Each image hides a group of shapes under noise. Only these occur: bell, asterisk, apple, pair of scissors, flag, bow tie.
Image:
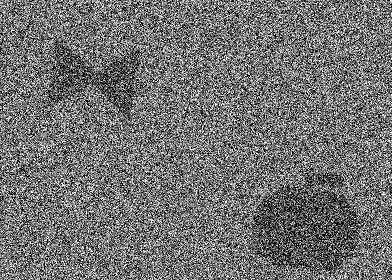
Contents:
top left: dark bow tie; bottom right: dark apple
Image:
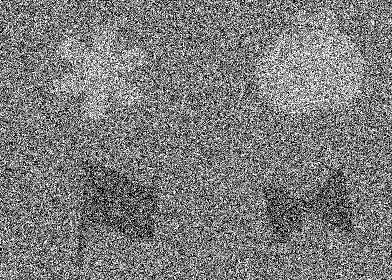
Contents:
top left: light asterisk; top right: light apple; bottom left: dark flag; bottom right: dark bow tie
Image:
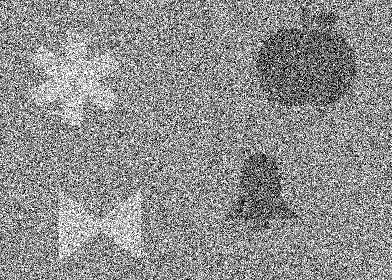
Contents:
top left: light asterisk; top right: dark apple; bottom left: light bow tie; bottom right: dark bell
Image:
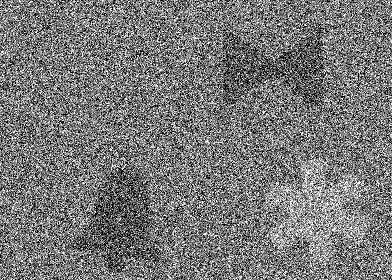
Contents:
top right: dark bow tie; bottom left: dark bell; bottom right: light asterisk
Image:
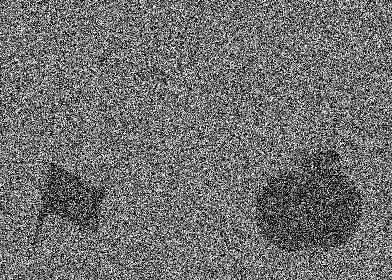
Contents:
bottom left: dark flag; bottom right: dark apple
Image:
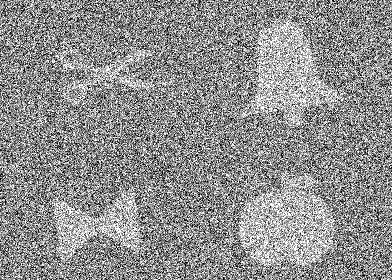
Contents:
top left: light pair of scissors; top right: light bell; bottom left: light bow tie; bottom right: light apple
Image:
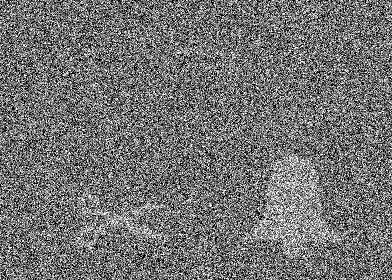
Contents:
bottom left: light pair of scissors; bottom right: light bell
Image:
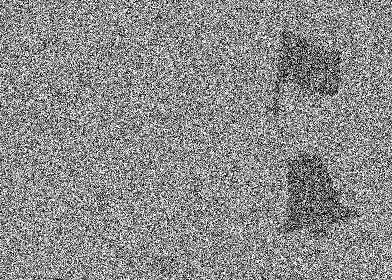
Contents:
top right: dark flag; bottom right: dark bell
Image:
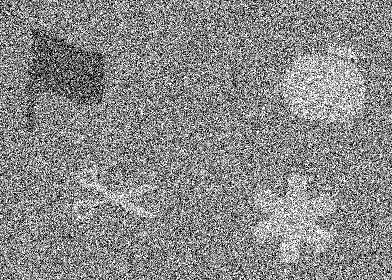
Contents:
top left: dark flag; top right: light apple; bottom left: light pair of scissors; bottom right: light asterisk
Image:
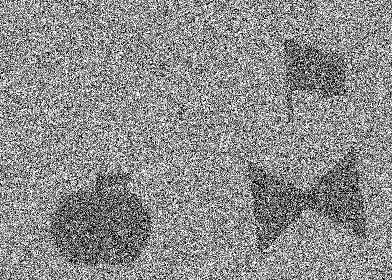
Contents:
top right: dark flag; bottom left: dark apple; bottom right: dark bow tie
